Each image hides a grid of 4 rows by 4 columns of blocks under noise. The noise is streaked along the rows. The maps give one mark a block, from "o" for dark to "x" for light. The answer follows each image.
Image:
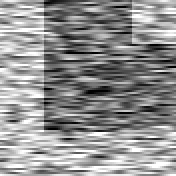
x o o x
x o o o
x o o o
x x x x
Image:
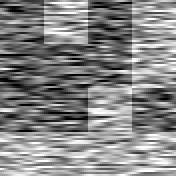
o x o x
o o o x
o o x o
x x x x
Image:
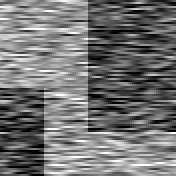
x x o o
x x o o
o x o o
o x x x
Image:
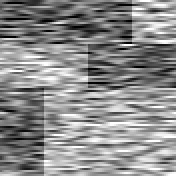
o o o x
x x o o
o x x x
o x x x
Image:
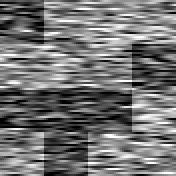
o x x x
x x x o
o o o x
x o x x
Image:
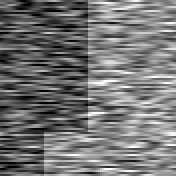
o o x x
o o x x
o o x x
o x x x
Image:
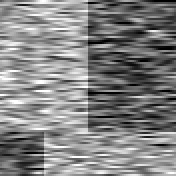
x x o o
x x o o
x x o o
o x x x
